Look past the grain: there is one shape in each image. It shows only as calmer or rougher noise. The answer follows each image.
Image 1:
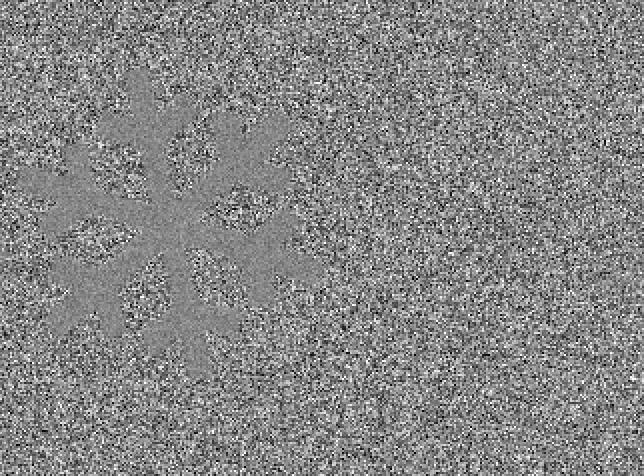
snowflake
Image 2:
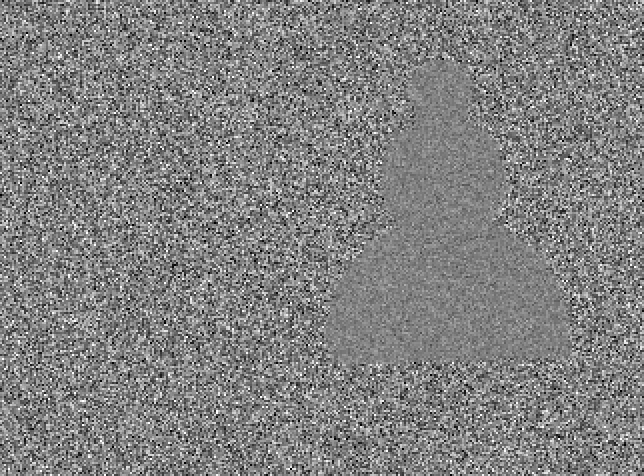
chess pawn
